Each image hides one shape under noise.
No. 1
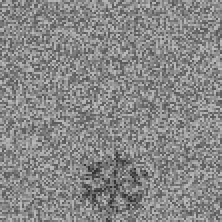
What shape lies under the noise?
snowflake
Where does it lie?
bottom middle
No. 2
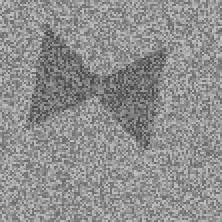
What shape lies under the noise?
bow tie
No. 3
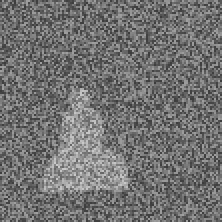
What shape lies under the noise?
chess pawn
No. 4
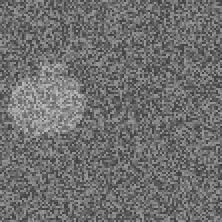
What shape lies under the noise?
apple
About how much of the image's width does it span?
a third
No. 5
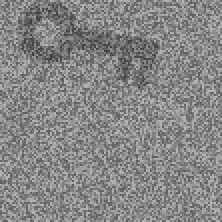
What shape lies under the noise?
key
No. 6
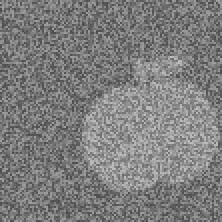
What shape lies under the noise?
apple
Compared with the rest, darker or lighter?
lighter
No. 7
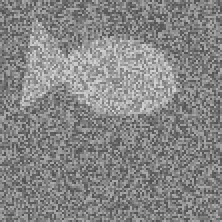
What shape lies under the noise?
fish
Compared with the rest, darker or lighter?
lighter
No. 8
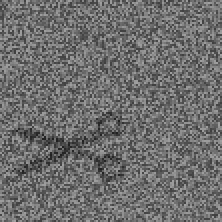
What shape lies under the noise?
pair of scissors
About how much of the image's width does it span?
half
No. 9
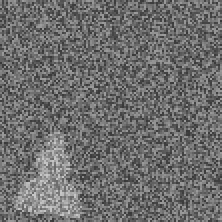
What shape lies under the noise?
chess pawn
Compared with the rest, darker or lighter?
lighter
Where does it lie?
bottom left
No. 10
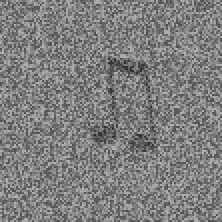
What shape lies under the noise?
pair of musical notes
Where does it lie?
centre
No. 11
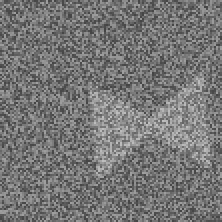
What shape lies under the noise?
bow tie
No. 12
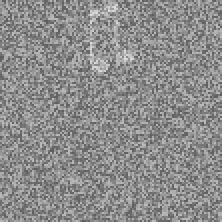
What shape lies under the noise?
pair of musical notes
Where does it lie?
top middle
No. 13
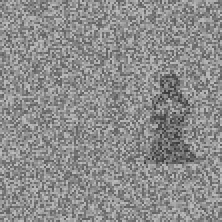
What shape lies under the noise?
chess bishop
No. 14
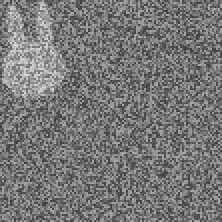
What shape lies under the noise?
rabbit's head
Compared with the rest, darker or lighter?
lighter
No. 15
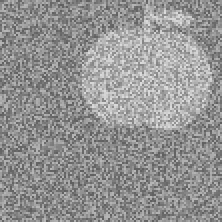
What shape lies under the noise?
apple
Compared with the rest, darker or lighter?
lighter
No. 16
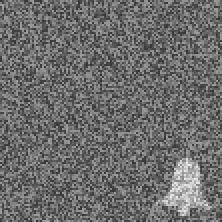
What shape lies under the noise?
bell
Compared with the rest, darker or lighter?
lighter
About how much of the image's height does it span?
a quarter
